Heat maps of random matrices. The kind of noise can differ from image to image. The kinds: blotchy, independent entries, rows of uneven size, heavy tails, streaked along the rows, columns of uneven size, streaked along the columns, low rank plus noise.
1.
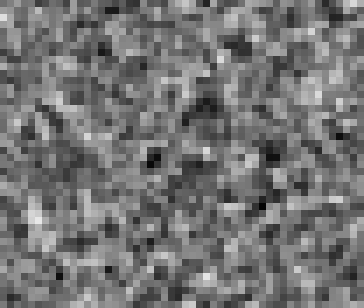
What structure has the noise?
blotchy
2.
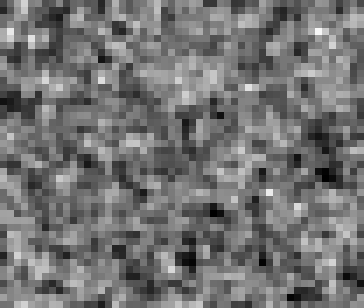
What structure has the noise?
blotchy
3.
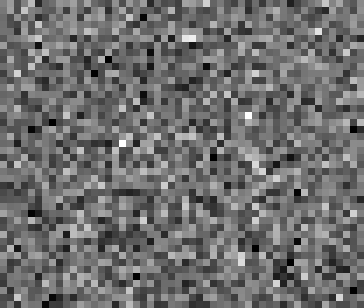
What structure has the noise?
independent entries
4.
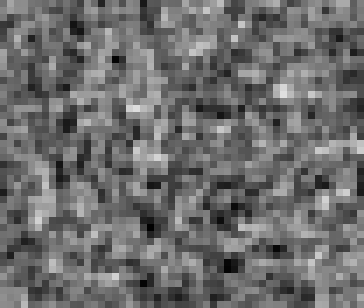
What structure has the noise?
blotchy
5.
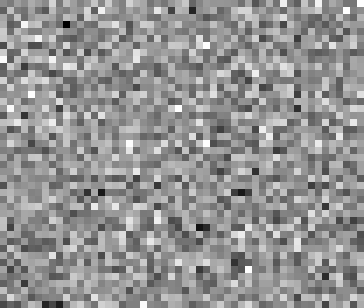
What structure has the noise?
low rank plus noise
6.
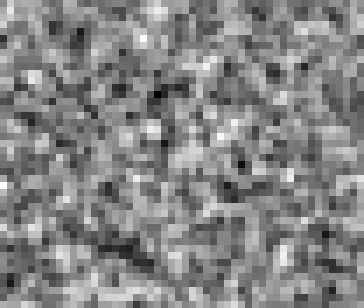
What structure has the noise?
blotchy
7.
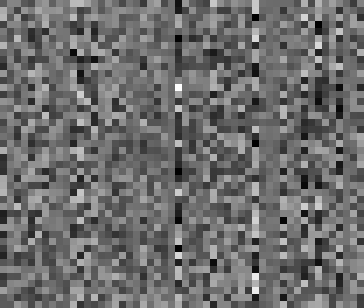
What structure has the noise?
columns of uneven size
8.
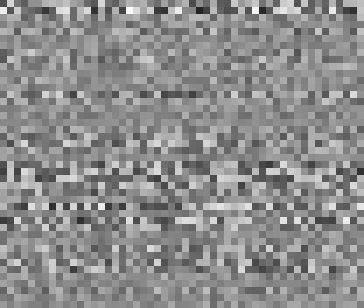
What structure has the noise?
rows of uneven size
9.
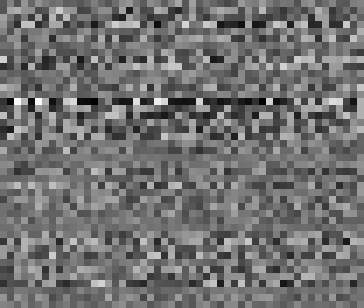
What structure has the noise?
rows of uneven size
